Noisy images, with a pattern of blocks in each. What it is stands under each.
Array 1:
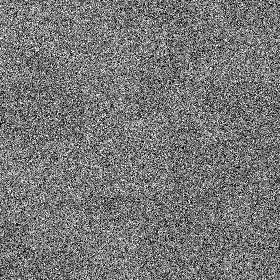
no symmetry
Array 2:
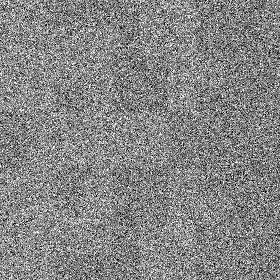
top and bottom mirror each other
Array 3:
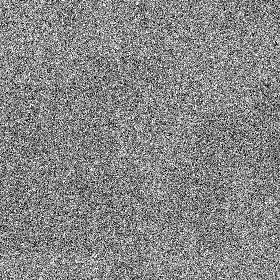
no symmetry
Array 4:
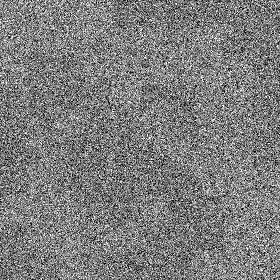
mirrored about the diagonal from the bottom left
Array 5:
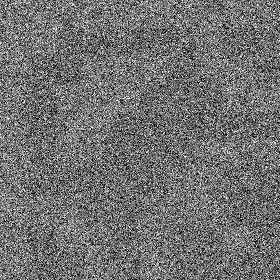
mirrored about the diagonal from the top left
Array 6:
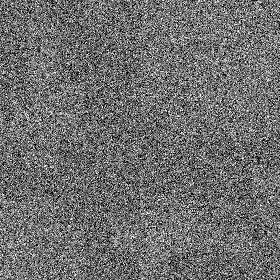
mirrored about the diagonal from the bottom left
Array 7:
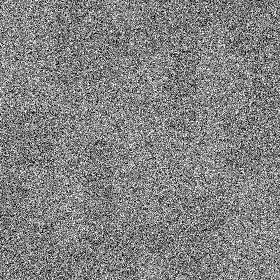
the same after a half turn
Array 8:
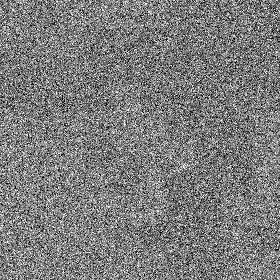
mirrored about the diagonal from the bottom left
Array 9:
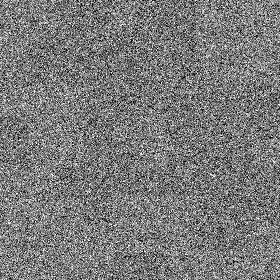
mirrored about the diagonal from the bottom left
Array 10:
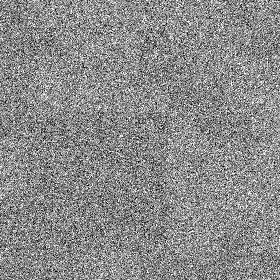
mirrored about the diagonal from the bottom left
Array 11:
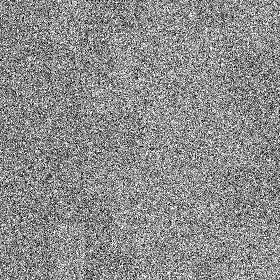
top and bottom mirror each other
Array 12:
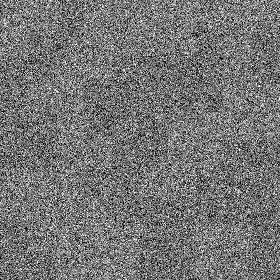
no symmetry
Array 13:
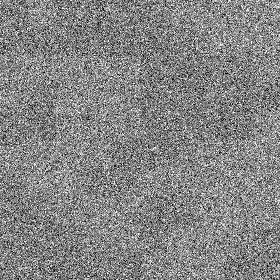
no symmetry
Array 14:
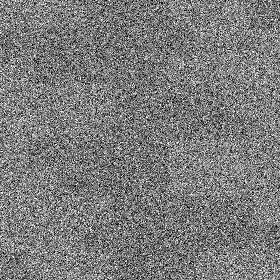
the same after a half turn
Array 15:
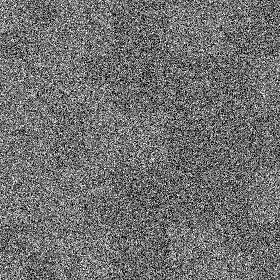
top and bottom mirror each other
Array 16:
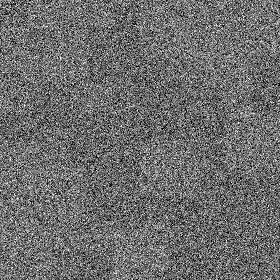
mirrored about the diagonal from the top left
